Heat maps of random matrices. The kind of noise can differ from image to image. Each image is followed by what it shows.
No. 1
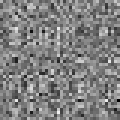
low rank plus noise
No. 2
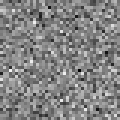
independent entries
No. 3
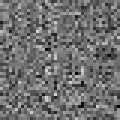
low rank plus noise
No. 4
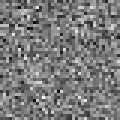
independent entries
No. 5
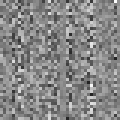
columns of uneven size
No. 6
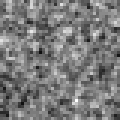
blotchy
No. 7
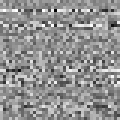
rows of uneven size
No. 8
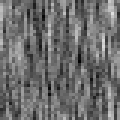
streaked along the columns
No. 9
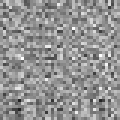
low rank plus noise
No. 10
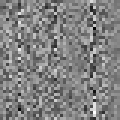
columns of uneven size
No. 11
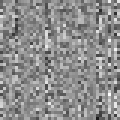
columns of uneven size
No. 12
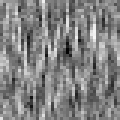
streaked along the columns
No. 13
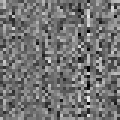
columns of uneven size
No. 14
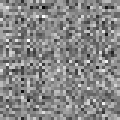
low rank plus noise
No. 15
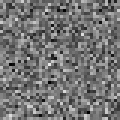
independent entries
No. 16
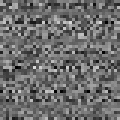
rows of uneven size
